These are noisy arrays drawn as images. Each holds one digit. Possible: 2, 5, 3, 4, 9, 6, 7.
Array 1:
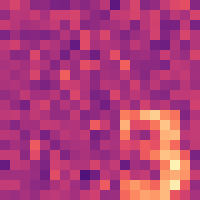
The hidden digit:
3
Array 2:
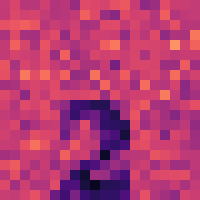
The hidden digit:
2
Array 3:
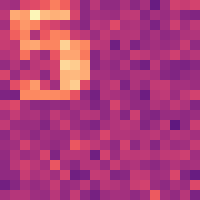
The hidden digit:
5
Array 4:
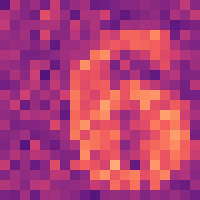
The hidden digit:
6
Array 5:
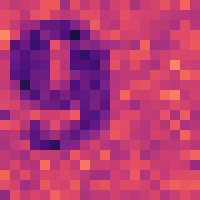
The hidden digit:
9
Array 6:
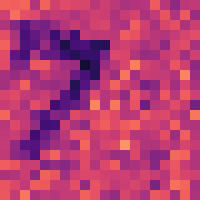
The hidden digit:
7
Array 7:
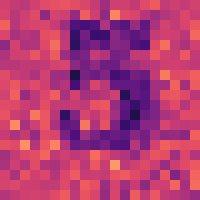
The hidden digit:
5
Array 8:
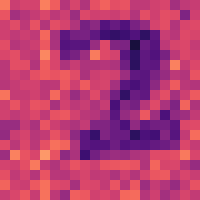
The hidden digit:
2
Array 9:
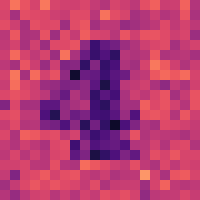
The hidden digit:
4
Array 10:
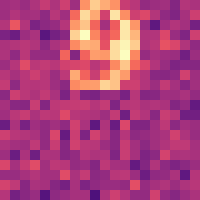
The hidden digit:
9
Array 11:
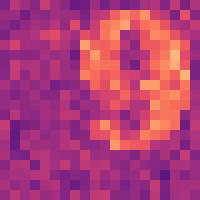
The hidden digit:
9
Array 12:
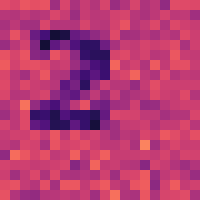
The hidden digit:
2
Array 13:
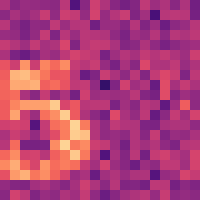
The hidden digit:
5
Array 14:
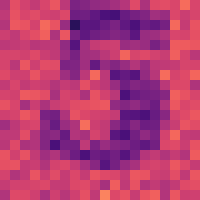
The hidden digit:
5
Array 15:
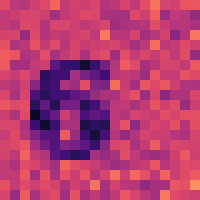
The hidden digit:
6
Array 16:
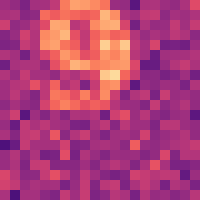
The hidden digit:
9
